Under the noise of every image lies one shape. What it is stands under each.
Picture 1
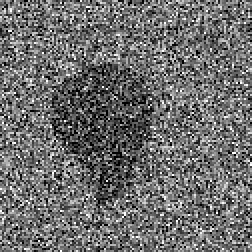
light bulb
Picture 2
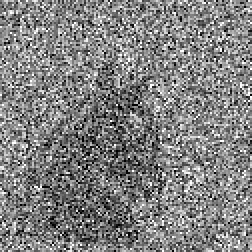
chess knight
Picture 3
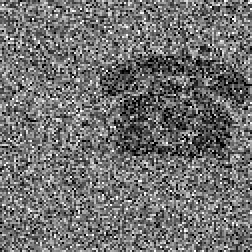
telephone
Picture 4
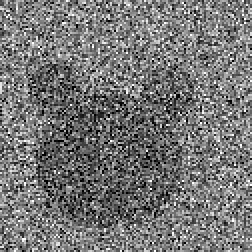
bear's head
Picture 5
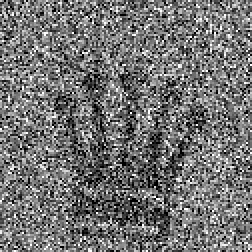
chess queen
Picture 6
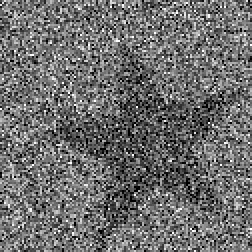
star
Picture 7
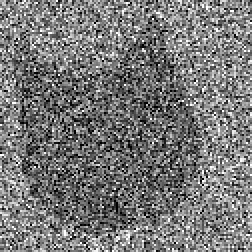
cat's head
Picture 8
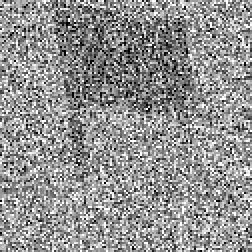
flag
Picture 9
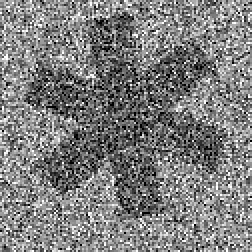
asterisk
